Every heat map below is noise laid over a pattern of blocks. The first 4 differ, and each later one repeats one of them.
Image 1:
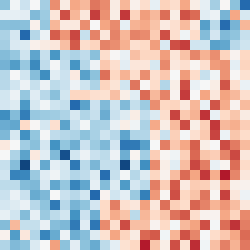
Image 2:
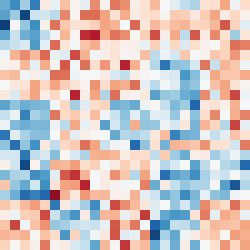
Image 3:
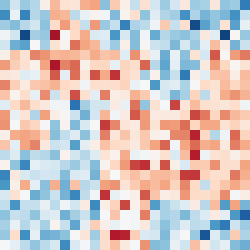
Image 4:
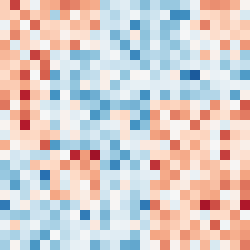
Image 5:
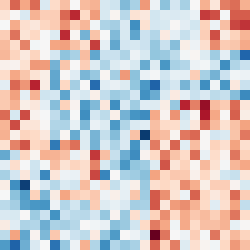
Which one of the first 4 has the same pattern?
4
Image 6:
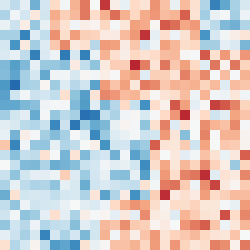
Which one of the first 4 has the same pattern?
1
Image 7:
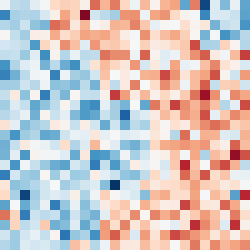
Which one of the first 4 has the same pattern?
1
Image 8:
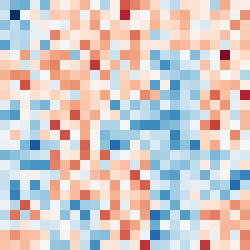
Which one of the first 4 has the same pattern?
2
